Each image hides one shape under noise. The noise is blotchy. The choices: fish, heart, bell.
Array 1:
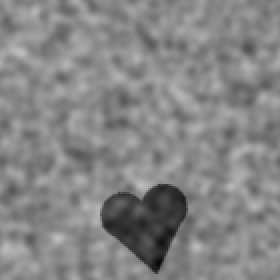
dark heart, bottom middle
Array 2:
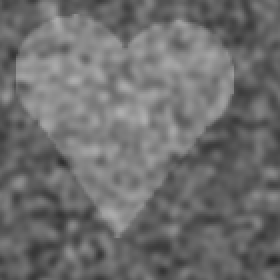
light heart
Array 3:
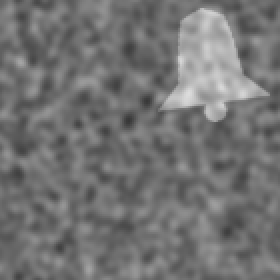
light bell, top right
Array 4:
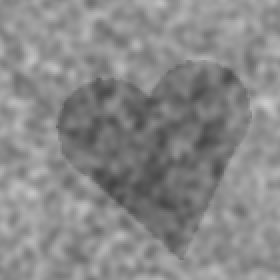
dark heart
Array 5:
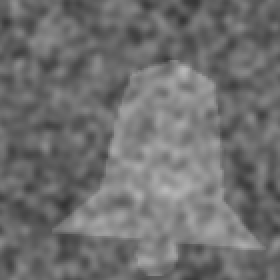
light bell
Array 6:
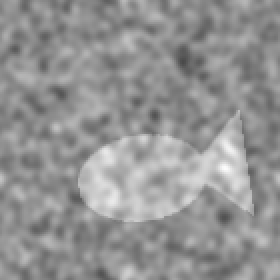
light fish
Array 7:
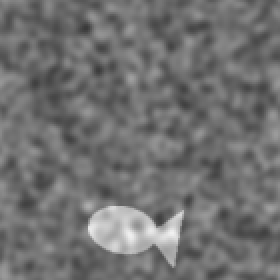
light fish, bottom middle
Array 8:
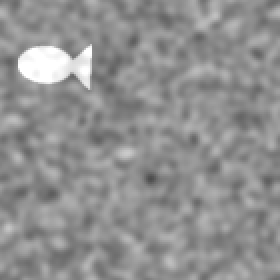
light fish, top left
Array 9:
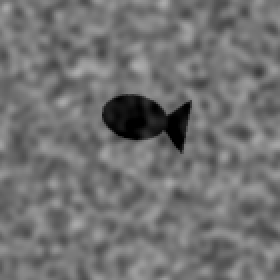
dark fish, centre
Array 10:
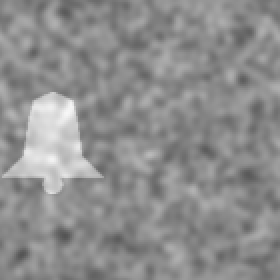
light bell, middle left
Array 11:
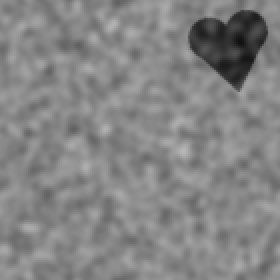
dark heart, top right
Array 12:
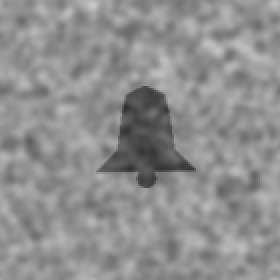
dark bell, centre
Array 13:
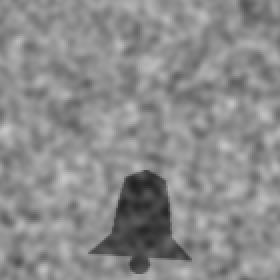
dark bell, bottom middle
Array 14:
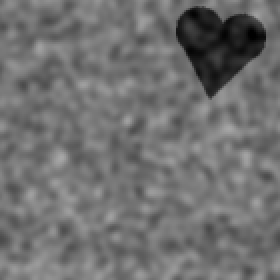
dark heart, top right
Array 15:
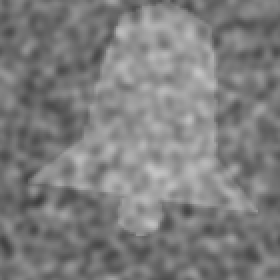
light bell
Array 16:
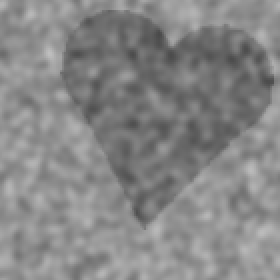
dark heart
